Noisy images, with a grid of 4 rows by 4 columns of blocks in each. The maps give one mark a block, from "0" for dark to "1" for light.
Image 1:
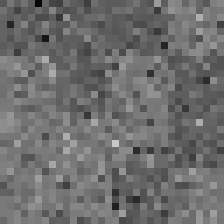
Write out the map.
0 0 0 1
1 0 1 0
1 1 1 0
1 1 0 1
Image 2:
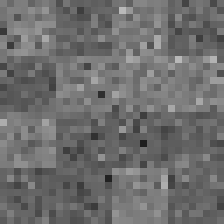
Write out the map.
1 0 1 0
0 1 1 1
1 0 0 0
0 0 1 0
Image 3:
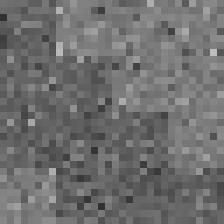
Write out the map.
0 1 1 1
0 0 1 1
0 0 0 1
1 0 0 0
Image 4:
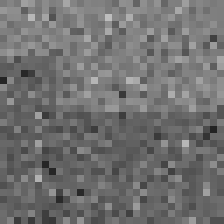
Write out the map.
1 1 1 1
0 1 1 1
0 0 0 0
0 0 0 0
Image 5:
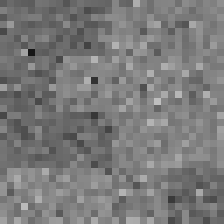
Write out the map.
0 0 1 1
0 1 1 1
0 0 1 1
1 1 1 0
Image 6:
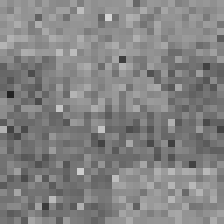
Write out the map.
1 1 1 1
0 1 1 0
0 0 0 0
0 0 1 1
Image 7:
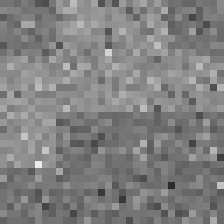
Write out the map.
0 1 1 0
1 1 1 1
1 0 0 0
0 0 0 0
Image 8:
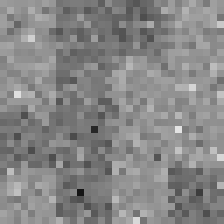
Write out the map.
1 0 0 1
1 0 1 1
0 0 1 1
1 0 1 0
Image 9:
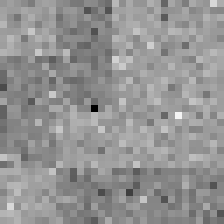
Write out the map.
1 0 1 1
0 0 1 1
0 1 1 1
1 0 0 0
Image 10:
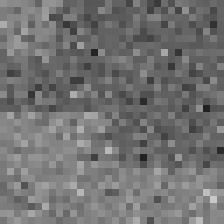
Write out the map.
1 0 0 0
0 0 0 0
1 1 0 0
1 1 1 1
